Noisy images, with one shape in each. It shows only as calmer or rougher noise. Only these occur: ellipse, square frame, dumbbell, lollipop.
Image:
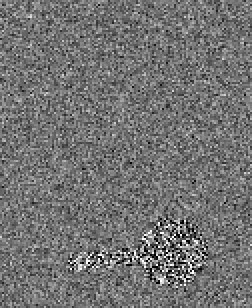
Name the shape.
lollipop
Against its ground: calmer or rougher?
rougher
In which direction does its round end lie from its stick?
right
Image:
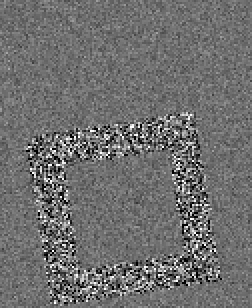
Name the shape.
square frame
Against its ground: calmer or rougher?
rougher
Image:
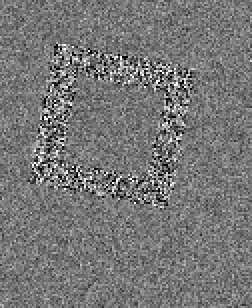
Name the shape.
square frame
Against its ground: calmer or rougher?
rougher
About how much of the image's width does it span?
two thirds
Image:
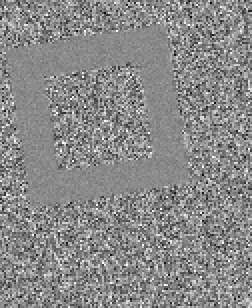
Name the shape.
square frame
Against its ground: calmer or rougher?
calmer
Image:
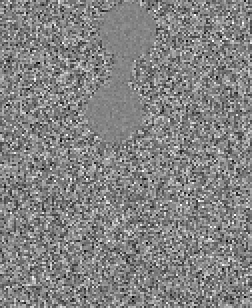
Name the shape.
dumbbell
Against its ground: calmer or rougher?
calmer
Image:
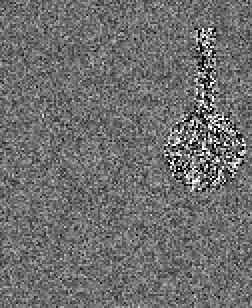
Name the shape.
lollipop
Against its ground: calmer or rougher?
rougher
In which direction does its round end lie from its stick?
down
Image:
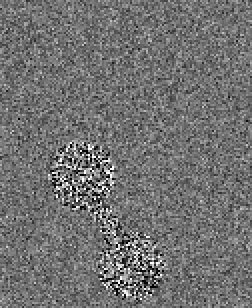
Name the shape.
dumbbell
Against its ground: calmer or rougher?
rougher
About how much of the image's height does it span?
half
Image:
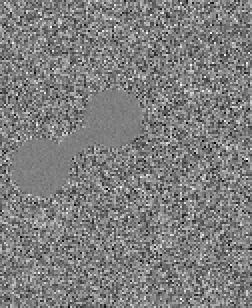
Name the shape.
dumbbell
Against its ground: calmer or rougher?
calmer
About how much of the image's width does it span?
half
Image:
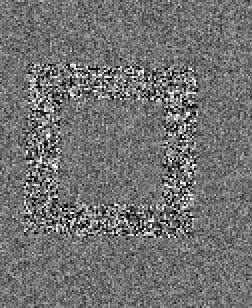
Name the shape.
square frame
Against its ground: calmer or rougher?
rougher
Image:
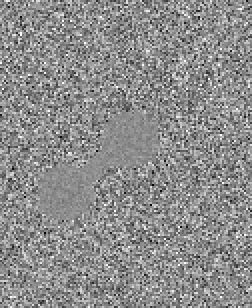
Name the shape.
dumbbell
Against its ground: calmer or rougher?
calmer
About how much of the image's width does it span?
half
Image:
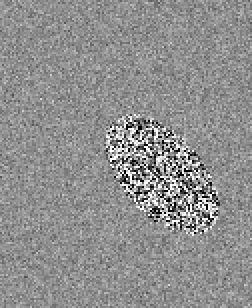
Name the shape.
ellipse
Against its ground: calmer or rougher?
rougher
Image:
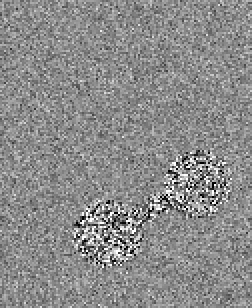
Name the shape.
dumbbell
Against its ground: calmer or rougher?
rougher
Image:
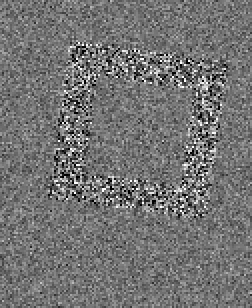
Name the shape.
square frame
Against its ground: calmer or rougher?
rougher
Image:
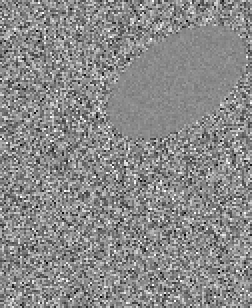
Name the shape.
ellipse
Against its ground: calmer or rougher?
calmer
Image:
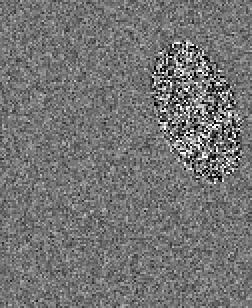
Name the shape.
ellipse
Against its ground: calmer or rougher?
rougher
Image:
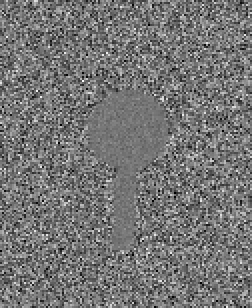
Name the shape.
lollipop
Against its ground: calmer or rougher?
calmer
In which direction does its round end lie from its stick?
up
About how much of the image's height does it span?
half
